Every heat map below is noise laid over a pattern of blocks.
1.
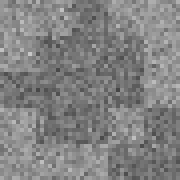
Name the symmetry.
mirrored about the diagonal from the top left
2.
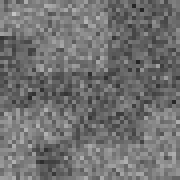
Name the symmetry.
no symmetry
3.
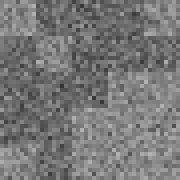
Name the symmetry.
mirrored about the diagonal from the top left
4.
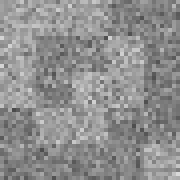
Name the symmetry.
mirrored about the diagonal from the top left
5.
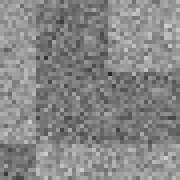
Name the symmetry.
mirrored about the diagonal from the bottom left
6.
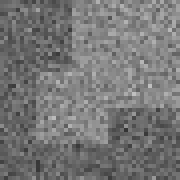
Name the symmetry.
mirrored about the diagonal from the bottom left
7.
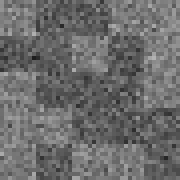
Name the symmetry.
no symmetry
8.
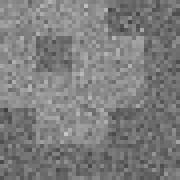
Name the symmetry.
mirrored about the diagonal from the top left
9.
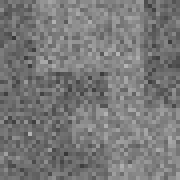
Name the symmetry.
no symmetry
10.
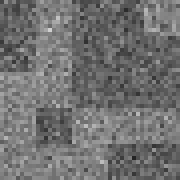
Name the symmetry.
mirrored about the diagonal from the bottom left
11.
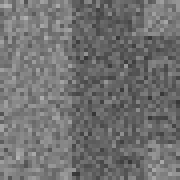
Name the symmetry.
top and bottom mirror each other
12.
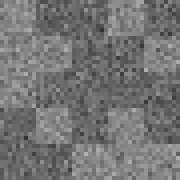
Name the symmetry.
mirrored about the diagonal from the bottom left
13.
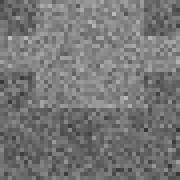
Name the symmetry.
left and right mirror each other
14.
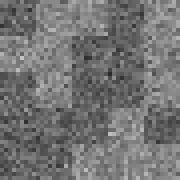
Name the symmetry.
no symmetry
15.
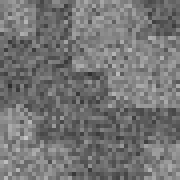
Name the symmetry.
mirrored about the diagonal from the bottom left
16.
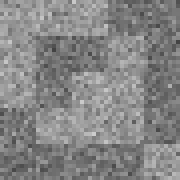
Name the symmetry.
mirrored about the diagonal from the top left
